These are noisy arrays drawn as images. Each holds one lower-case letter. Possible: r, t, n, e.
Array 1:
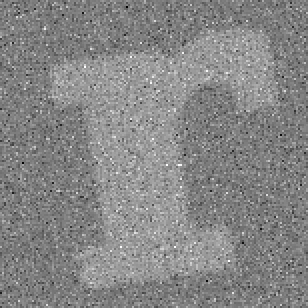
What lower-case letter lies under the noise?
r
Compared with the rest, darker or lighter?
lighter
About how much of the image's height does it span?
nearly all
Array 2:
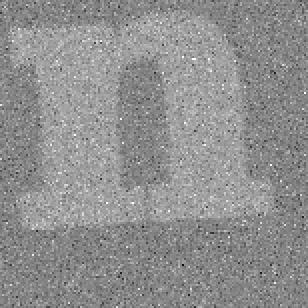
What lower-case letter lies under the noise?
n
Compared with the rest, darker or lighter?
lighter
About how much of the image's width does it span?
nearly all
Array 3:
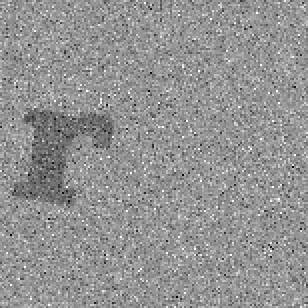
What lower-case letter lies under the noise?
r
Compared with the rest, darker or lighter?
darker
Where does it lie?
middle left
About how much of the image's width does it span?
a third
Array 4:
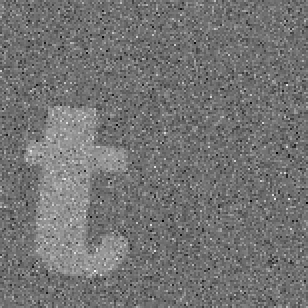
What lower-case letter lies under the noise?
t
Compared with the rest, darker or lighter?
lighter
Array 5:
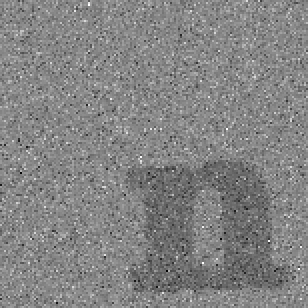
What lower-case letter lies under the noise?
n
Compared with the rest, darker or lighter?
darker
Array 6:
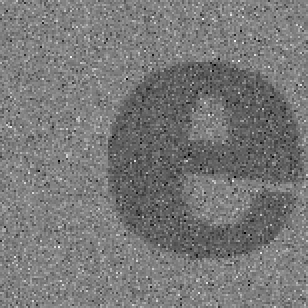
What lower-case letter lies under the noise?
e
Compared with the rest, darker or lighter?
darker
